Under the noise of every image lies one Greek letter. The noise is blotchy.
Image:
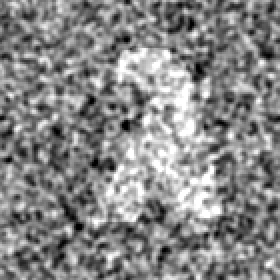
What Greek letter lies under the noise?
lambda
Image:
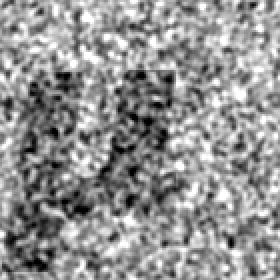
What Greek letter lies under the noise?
mu
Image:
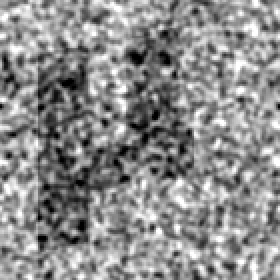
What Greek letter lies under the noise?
mu
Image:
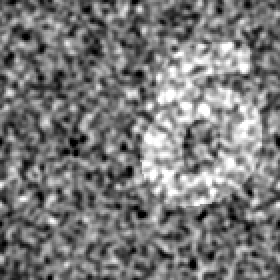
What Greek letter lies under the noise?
delta
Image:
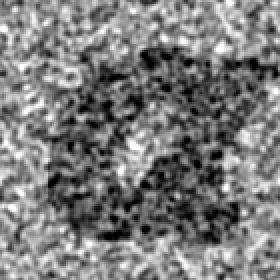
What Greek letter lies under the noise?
alpha
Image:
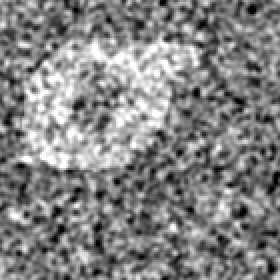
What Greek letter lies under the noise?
sigma
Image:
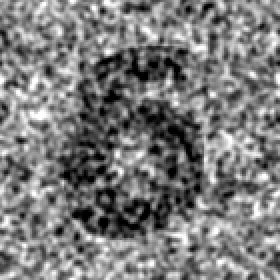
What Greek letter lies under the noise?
delta
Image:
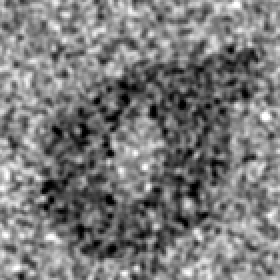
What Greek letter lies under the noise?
sigma
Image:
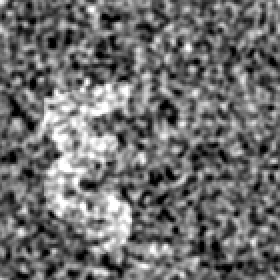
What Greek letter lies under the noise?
xi
